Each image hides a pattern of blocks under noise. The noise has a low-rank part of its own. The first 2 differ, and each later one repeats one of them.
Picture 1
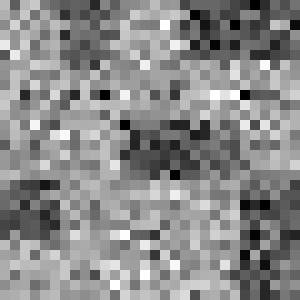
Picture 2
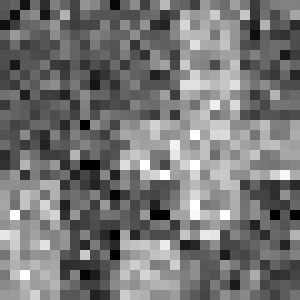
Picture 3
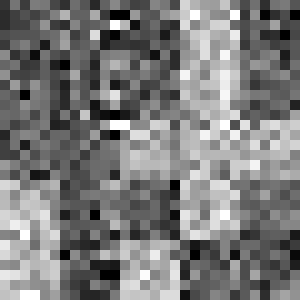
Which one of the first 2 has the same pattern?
2
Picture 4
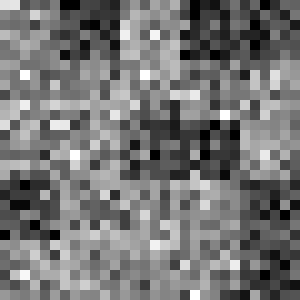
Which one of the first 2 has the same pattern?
1
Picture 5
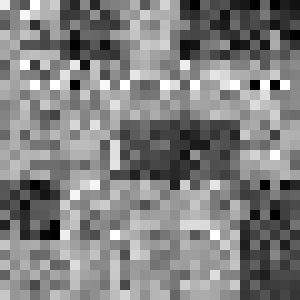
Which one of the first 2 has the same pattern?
1
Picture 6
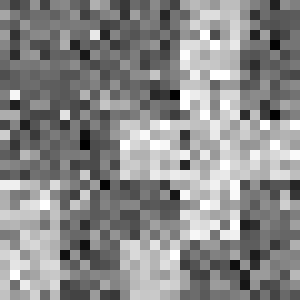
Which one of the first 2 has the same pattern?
2
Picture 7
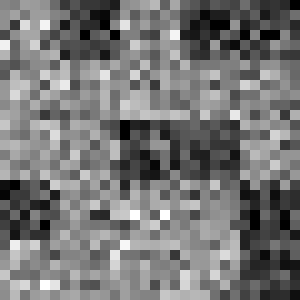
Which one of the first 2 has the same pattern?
1
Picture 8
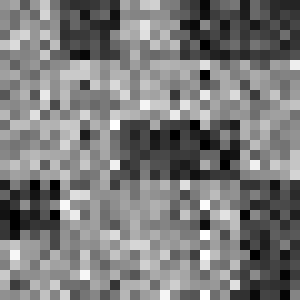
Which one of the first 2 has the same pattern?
1
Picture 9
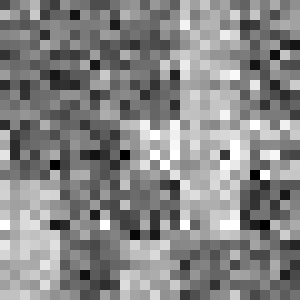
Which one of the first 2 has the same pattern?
2
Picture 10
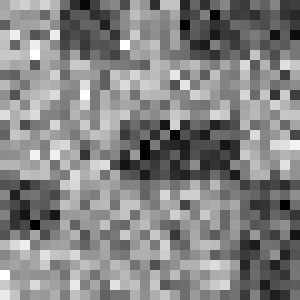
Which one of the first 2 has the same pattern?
1
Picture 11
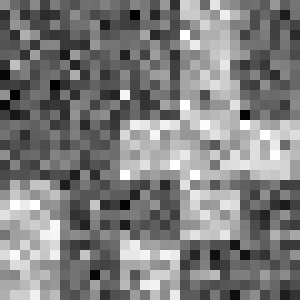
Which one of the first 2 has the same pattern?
2
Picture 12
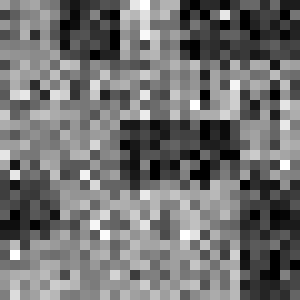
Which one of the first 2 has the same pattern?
1
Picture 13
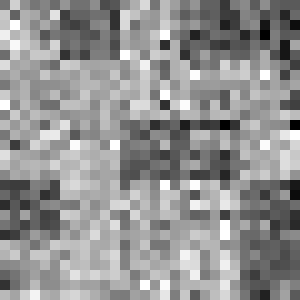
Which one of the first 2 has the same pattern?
1
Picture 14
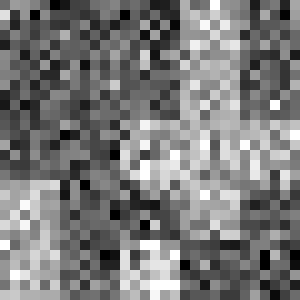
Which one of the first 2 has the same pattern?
2
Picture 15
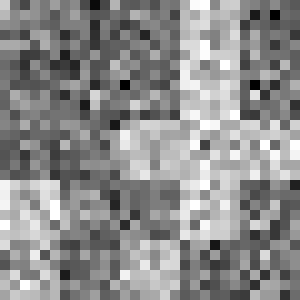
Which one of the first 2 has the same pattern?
2
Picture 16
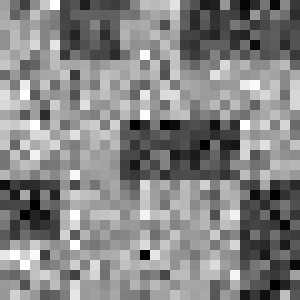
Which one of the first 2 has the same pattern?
1
